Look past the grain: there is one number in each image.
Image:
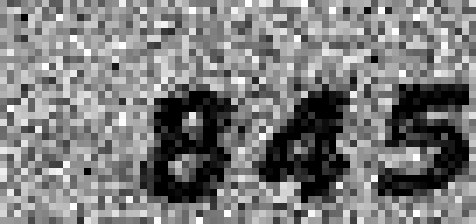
845
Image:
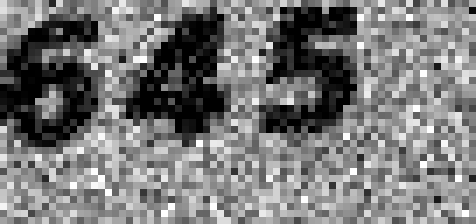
645
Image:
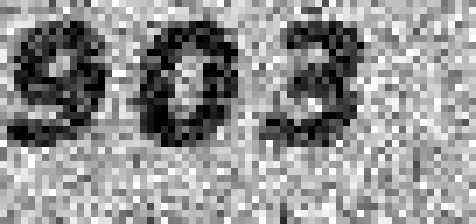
903
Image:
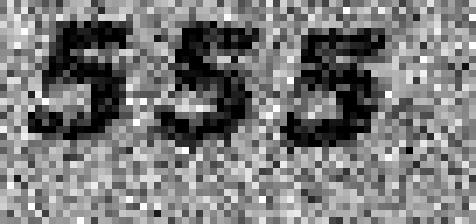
555
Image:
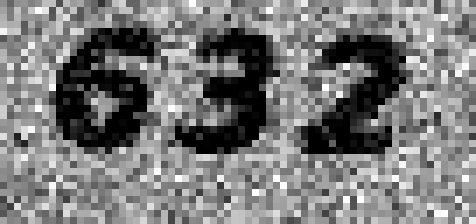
632
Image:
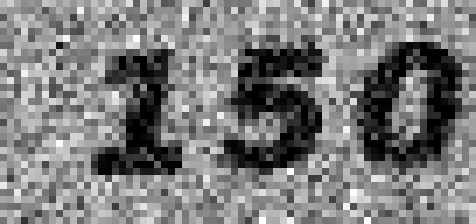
150
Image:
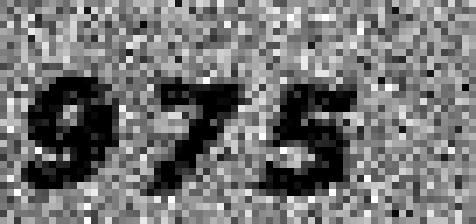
975
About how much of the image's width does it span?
two thirds
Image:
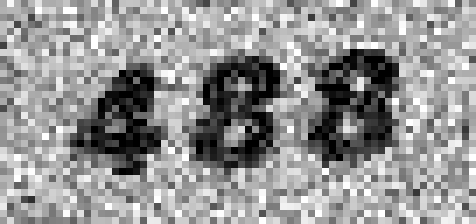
488
